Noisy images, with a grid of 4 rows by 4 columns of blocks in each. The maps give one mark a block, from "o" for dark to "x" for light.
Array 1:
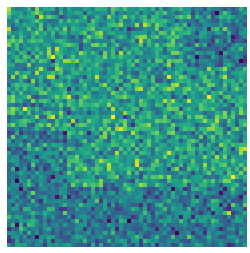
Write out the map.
xxxo
xxxx
oxxx
oooo
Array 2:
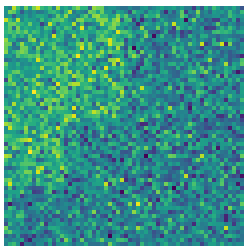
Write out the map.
xxoo
xxoo
xooo
oooo
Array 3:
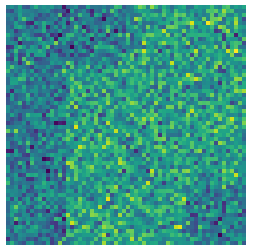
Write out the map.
ooxx
oxxx
oxxx
oxxo
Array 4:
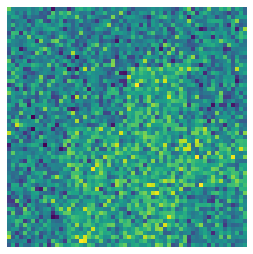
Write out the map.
oooo
ooxo
oxxx
oxxo
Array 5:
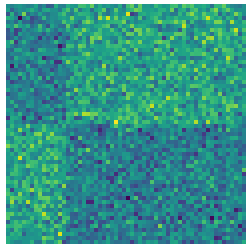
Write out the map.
oxxx
oxxx
xooo
xooo
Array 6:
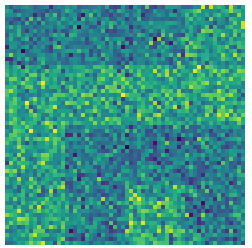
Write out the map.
ooox
xxxx
xooo
xoxo
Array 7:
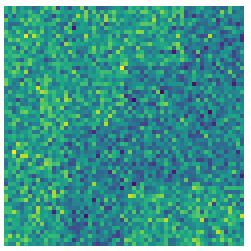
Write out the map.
xxxo
xxoo
xooo
xoxx
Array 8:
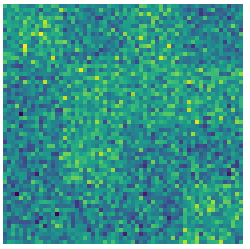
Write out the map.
xoxo
oxxx
oxoo
ooox
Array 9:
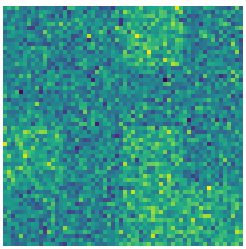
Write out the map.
ooxo
oooo
xoxo
ooxx
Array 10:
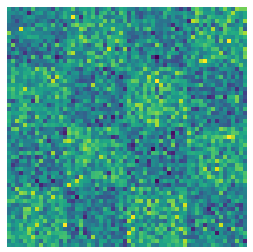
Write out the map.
oxox
xoxo
oxox
xoxo
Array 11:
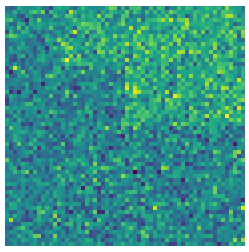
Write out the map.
oxxx
ooxx
oooo
oooo
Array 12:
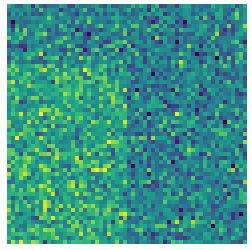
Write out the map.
oooo
xxoo
xxoo
xxoo
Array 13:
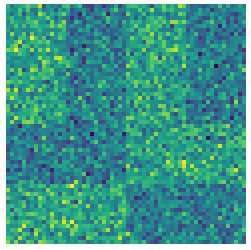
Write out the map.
xoxo
xoxo
ooxx
xxoo
